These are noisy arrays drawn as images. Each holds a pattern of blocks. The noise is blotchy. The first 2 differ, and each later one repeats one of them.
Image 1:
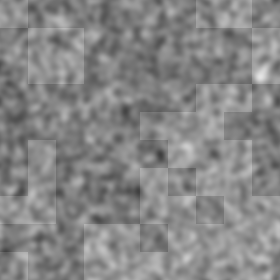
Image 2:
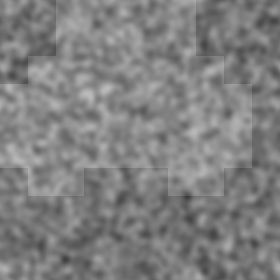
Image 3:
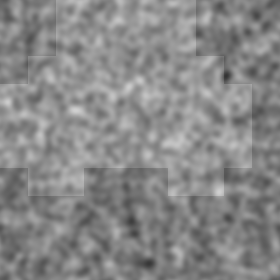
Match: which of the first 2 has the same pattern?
2
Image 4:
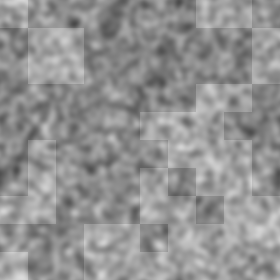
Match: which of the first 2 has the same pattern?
1
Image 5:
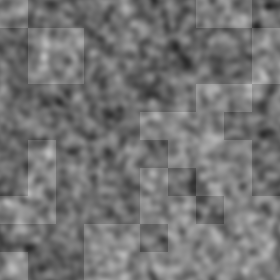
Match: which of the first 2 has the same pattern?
1
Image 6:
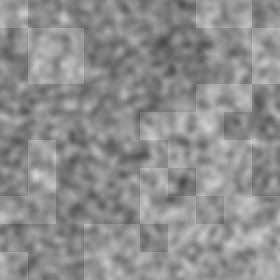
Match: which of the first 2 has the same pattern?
1
